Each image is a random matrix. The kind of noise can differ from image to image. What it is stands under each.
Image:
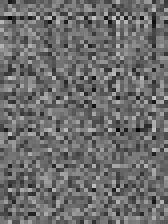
low rank plus noise
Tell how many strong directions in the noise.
two
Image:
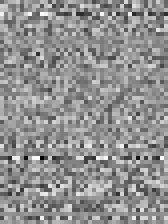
rows of uneven size
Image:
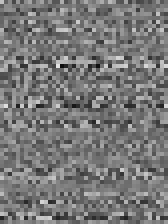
rows of uneven size
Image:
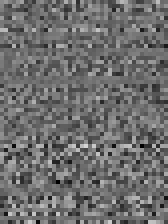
rows of uneven size
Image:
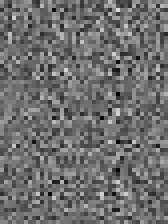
low rank plus noise
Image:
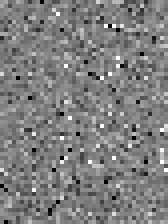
heavy tails
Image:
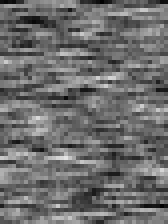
streaked along the rows
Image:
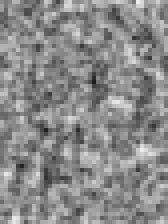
blotchy
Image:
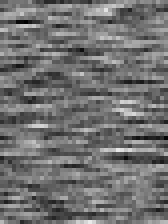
streaked along the rows
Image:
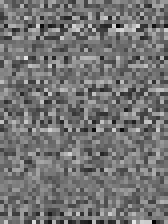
rows of uneven size
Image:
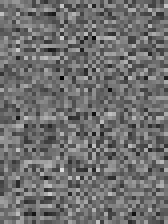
low rank plus noise
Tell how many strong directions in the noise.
two
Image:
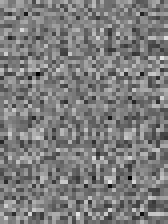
low rank plus noise
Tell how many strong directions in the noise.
three or four
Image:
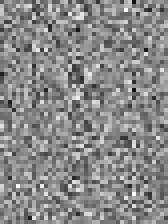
low rank plus noise
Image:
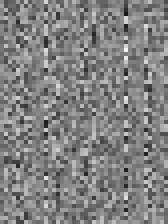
columns of uneven size
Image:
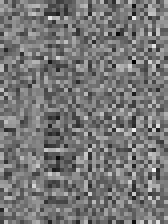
low rank plus noise
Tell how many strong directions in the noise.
two
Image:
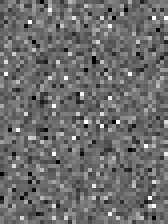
heavy tails
